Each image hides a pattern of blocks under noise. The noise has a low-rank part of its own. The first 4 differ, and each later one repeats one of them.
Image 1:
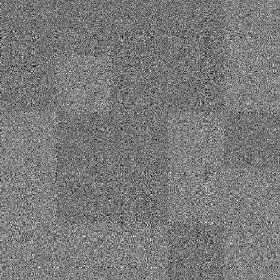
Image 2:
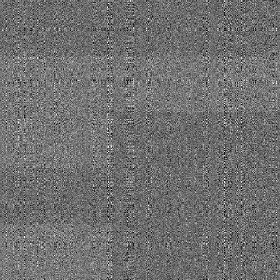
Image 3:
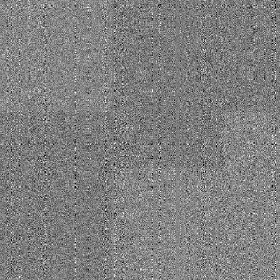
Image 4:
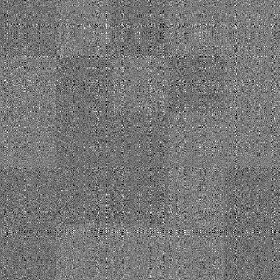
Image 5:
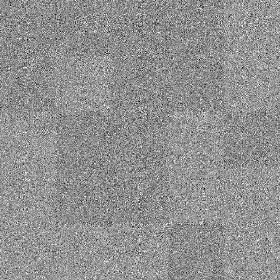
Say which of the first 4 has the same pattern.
1
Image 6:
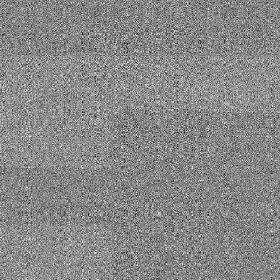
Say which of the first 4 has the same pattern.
2
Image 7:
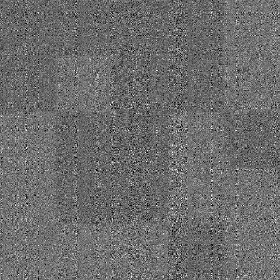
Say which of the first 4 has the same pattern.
1
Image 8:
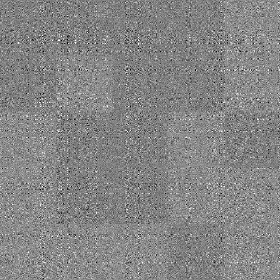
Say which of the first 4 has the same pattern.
1
